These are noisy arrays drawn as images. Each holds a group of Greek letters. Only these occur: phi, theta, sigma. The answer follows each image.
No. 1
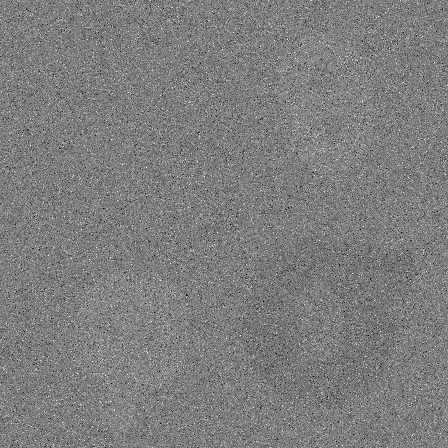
top right: light theta; bottom left: light phi; bottom right: dark sigma
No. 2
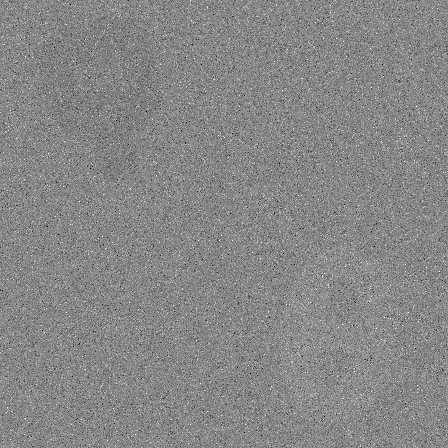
top left: dark phi; bottom right: light theta
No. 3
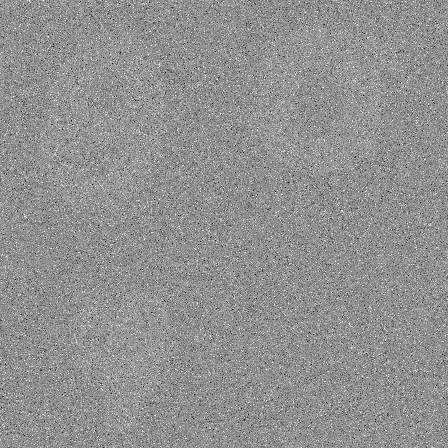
top left: light theta; top right: light sigma; bottom left: light phi
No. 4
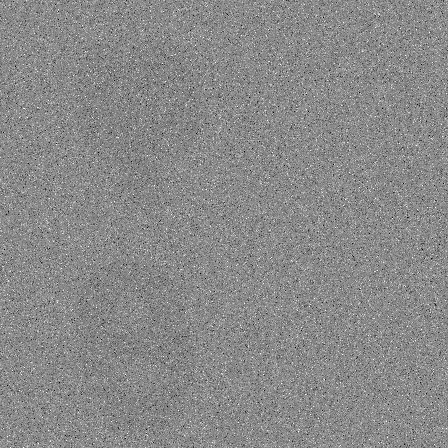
top left: dark phi; bottom left: dark theta
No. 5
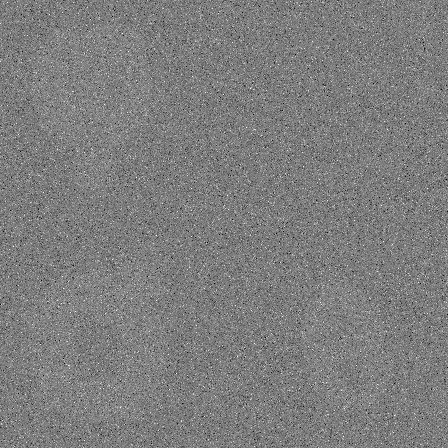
top left: light phi; bottom left: light sigma; bottom right: light theta
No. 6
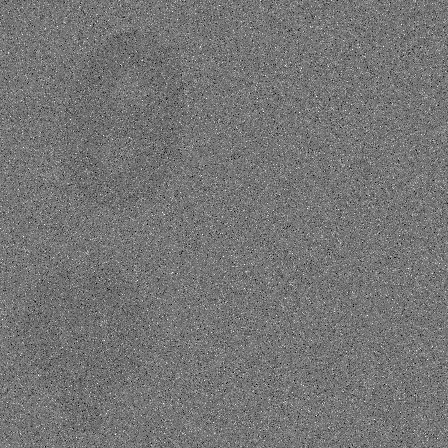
top left: dark theta; bottom left: dark phi
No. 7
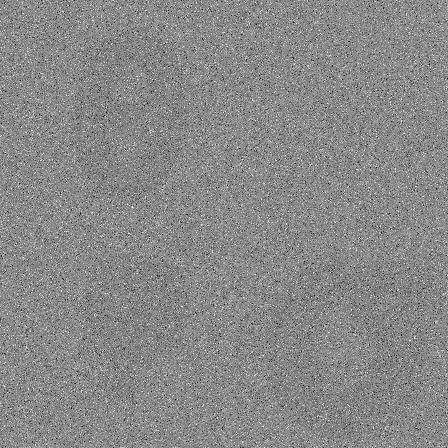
top left: dark theta; bottom left: dark phi; bottom right: dark sigma
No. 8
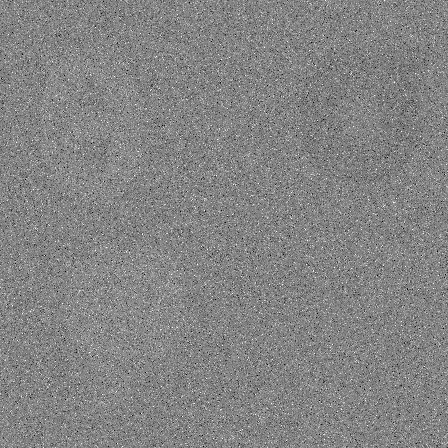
top left: light theta; top right: dark sigma; bottom left: light phi
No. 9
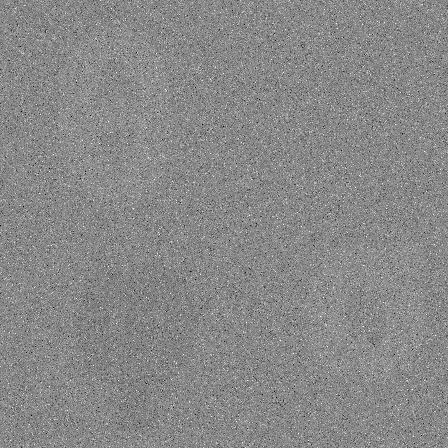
top left: light theta; bottom left: dark phi; bottom right: light sigma
